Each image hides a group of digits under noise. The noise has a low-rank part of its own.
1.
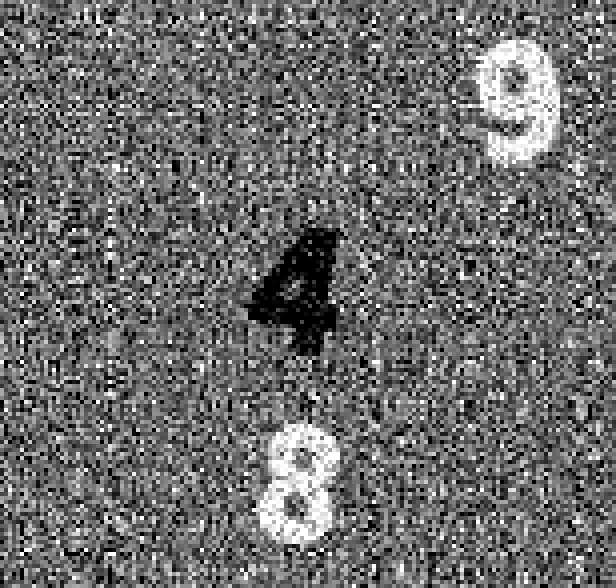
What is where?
top right: light 9; centre: dark 4; bottom middle: light 8
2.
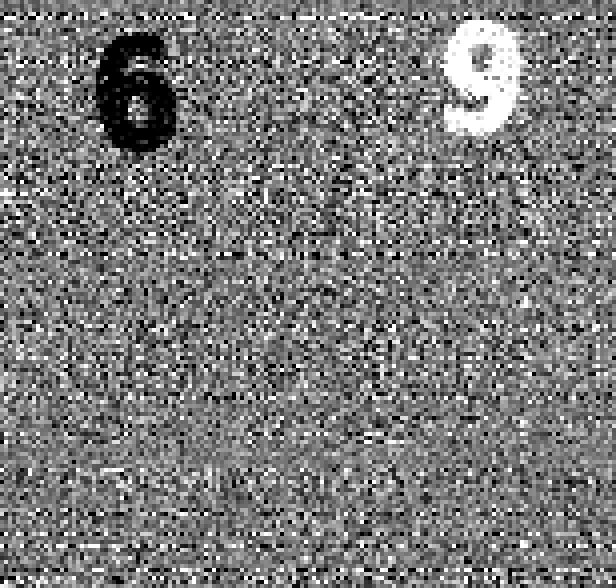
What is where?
top left: dark 6; top right: light 9
